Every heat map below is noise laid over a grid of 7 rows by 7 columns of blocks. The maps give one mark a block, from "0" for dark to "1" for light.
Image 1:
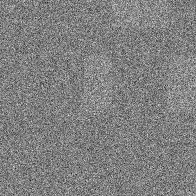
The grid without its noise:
0 0 0 0 1 1 0
0 0 0 0 0 0 0
0 0 0 1 0 0 1
0 0 0 1 0 0 1
0 0 0 0 0 0 0
0 0 0 0 0 0 0
0 0 0 0 0 0 0
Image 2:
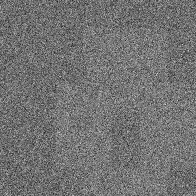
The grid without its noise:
0 0 0 0 0 0 0
0 0 0 1 1 1 0
0 0 0 1 1 1 0
0 0 1 1 1 1 1
0 0 1 1 0 1 1
0 0 1 1 0 1 1
0 0 0 1 1 1 0
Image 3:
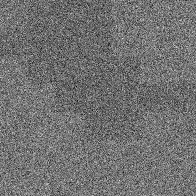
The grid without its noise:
1 0 0 0 1 1 1
0 0 0 0 1 1 1
1 0 0 0 0 1 1
1 1 0 0 0 0 0
1 1 1 0 0 1 1
1 1 1 1 1 1 1
1 1 1 1 1 1 1
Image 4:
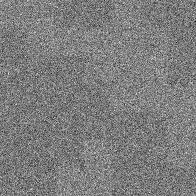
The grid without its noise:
1 1 0 0 1 0 0
0 1 1 1 1 1 0
0 0 0 1 1 1 0
0 0 0 0 1 1 1
0 0 0 0 0 0 1
0 0 0 1 0 0 1
0 0 1 1 0 0 0
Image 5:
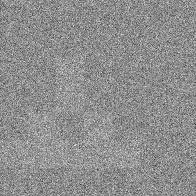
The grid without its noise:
0 0 0 0 0 0 0
0 0 0 0 0 0 0
0 0 1 0 0 0 0
0 0 1 0 0 0 0
0 1 0 1 0 0 0
1 1 1 1 1 0 0
0 0 0 0 0 0 0
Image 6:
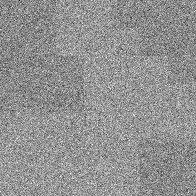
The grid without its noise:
0 0 1 1 0 0 0
0 0 1 1 1 0 0
0 0 0 1 1 1 0
0 0 0 1 1 1 1
1 1 1 1 1 1 1
1 1 1 1 1 0 0
1 1 1 1 1 0 0
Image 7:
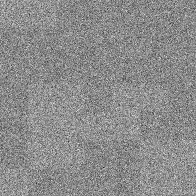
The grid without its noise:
1 1 0 0 0 0 0
0 0 0 0 0 0 0
0 0 0 0 0 0 0
0 1 1 0 1 1 0
0 1 1 1 1 0 0
0 1 1 0 0 1 1
1 0 0 0 0 1 1
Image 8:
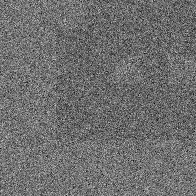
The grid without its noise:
1 1 1 0 0 0 0
1 1 0 0 0 0 0
1 1 0 0 1 0 1
1 1 0 0 0 0 0
1 1 0 0 0 0 0
1 1 1 1 1 1 1
1 1 1 1 1 1 1
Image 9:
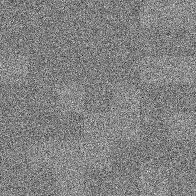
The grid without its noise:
0 0 0 0 0 1 1
0 0 0 0 0 0 0
1 0 0 0 0 1 1
0 0 1 0 1 0 0
0 0 0 1 1 0 1
0 1 1 1 0 0 0
0 0 1 0 0 1 0
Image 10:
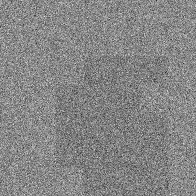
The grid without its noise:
1 1 1 1 1 1 1
1 1 1 1 1 1 1
1 1 1 0 0 0 1
1 1 0 0 0 1 1
1 1 0 0 0 0 1
1 1 0 0 0 0 1
1 1 1 0 0 0 1
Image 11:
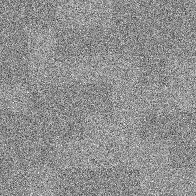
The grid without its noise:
0 0 1 1 0 0 0
0 1 0 0 0 0 0
0 1 1 1 1 0 1
1 0 0 0 1 1 1
0 0 0 1 1 0 0
0 0 1 1 1 1 0
0 1 0 0 0 1 1
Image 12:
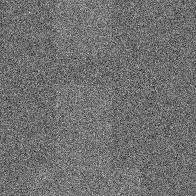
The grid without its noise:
0 0 1 1 0 0 0
0 0 1 1 0 0 0
0 0 0 0 0 0 0
0 0 1 1 0 0 0
0 0 1 1 0 0 0
0 0 1 1 0 0 0
0 1 1 1 1 0 0
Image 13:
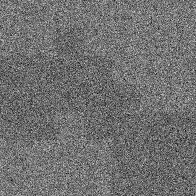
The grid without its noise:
1 1 1 1 1 1 1
1 1 0 1 1 1 1
0 0 0 0 1 1 1
0 0 0 0 0 1 1
0 0 1 0 0 0 0
1 1 1 1 0 0 0
1 1 1 1 0 0 0
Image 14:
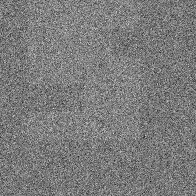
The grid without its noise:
0 1 1 1 1 0 0
0 1 1 1 0 0 0
0 1 1 1 1 0 0
0 0 0 1 1 0 0
0 1 1 1 1 0 0
0 0 0 0 0 0 0
0 0 0 0 0 0 0
